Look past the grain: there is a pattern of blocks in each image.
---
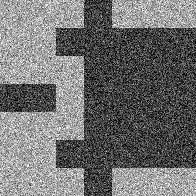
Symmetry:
top and bottom mirror each other
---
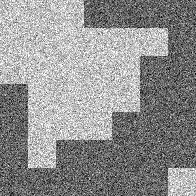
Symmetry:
mirrored about the diagonal from the top left
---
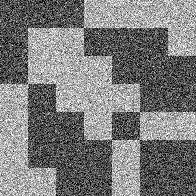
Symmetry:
mirrored about the diagonal from the top left
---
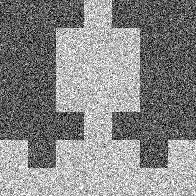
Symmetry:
left and right mirror each other
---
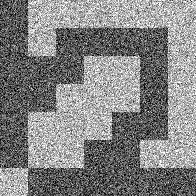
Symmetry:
mirrored about the diagonal from the bottom left
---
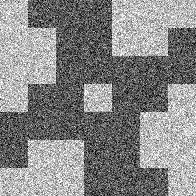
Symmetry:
the same after a half turn
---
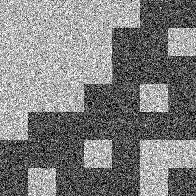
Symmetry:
mirrored about the diagonal from the top left
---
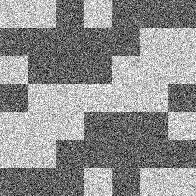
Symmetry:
the same after a half turn
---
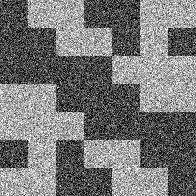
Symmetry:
the same after a half turn
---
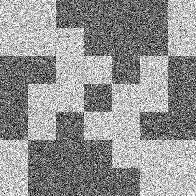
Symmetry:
the same after a half turn
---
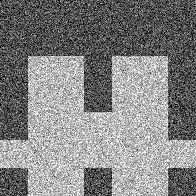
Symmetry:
left and right mirror each other
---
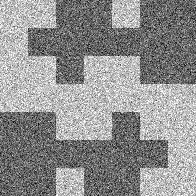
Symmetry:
the same after a half turn
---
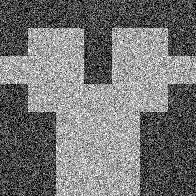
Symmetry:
left and right mirror each other
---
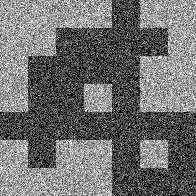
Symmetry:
mirrored about the diagonal from the top left
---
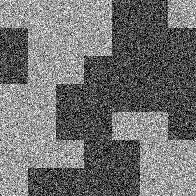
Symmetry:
no symmetry
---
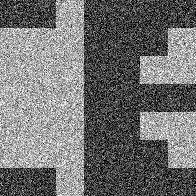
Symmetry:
top and bottom mirror each other
